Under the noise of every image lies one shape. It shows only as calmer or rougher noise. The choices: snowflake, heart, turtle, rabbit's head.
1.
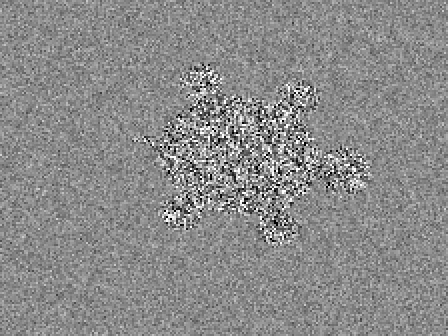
rough turtle
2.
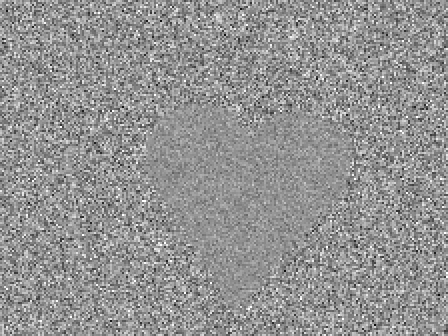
calm heart
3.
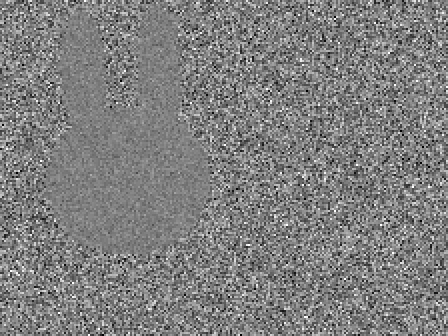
calm rabbit's head
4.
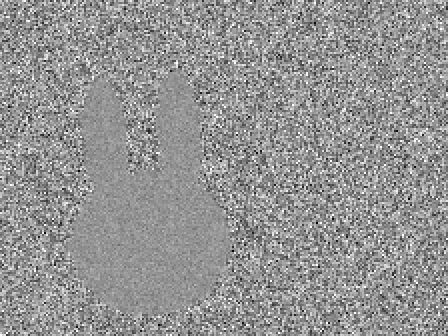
calm rabbit's head
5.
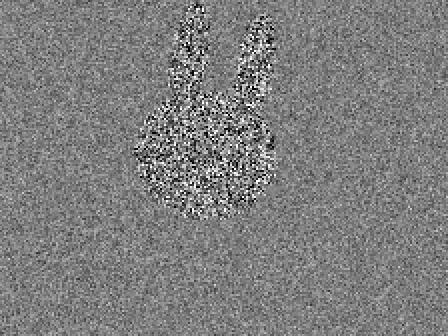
rough rabbit's head
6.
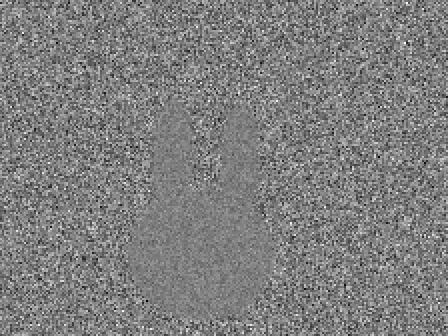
calm rabbit's head
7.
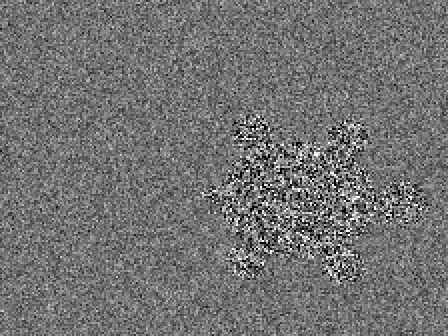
rough turtle
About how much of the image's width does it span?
half
